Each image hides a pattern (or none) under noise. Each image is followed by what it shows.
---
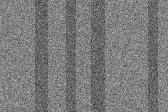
bands of columns
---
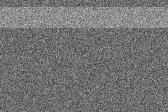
one band of rows
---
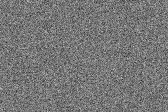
only noise
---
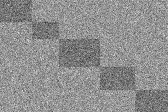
blocks along the diagonal
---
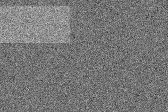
one block
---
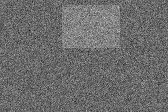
one block
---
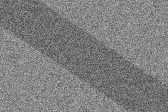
a diagonal band
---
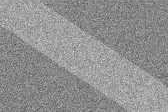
a diagonal band
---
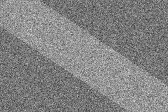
a diagonal band
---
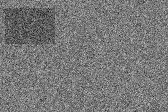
one block
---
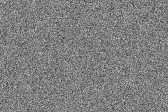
only noise
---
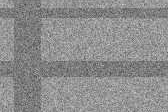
bands of rows crossing bands of columns
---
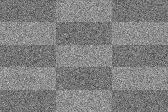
a checkerboard
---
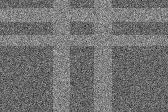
bands of rows crossing bands of columns
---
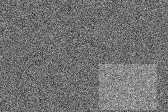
one block
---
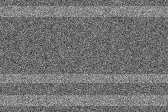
bands of rows
